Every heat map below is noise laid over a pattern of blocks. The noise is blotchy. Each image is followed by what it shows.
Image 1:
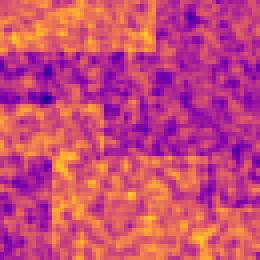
no symmetry
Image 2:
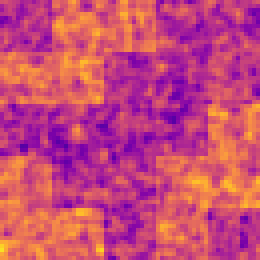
mirrored about the diagonal from the bottom left
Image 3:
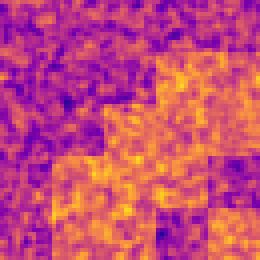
mirrored about the diagonal from the top left
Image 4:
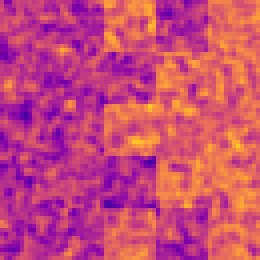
top and bottom mirror each other
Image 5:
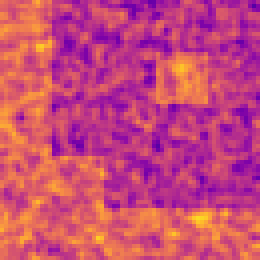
mirrored about the diagonal from the bottom left
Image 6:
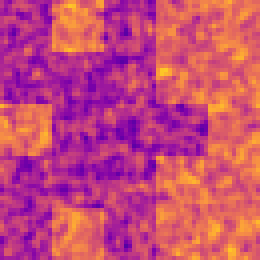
top and bottom mirror each other
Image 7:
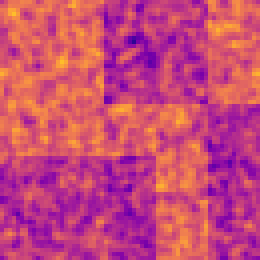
no symmetry
